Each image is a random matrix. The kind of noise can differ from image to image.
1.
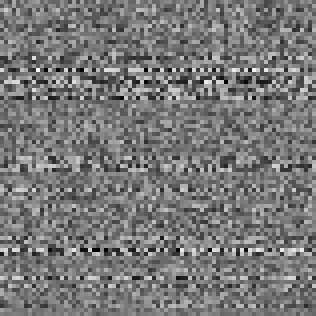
rows of uneven size
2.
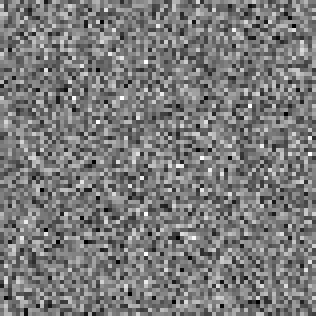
independent entries
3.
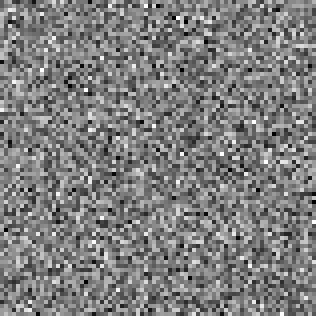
independent entries
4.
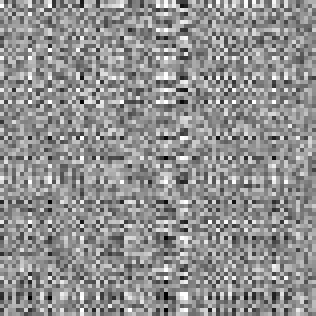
low rank plus noise
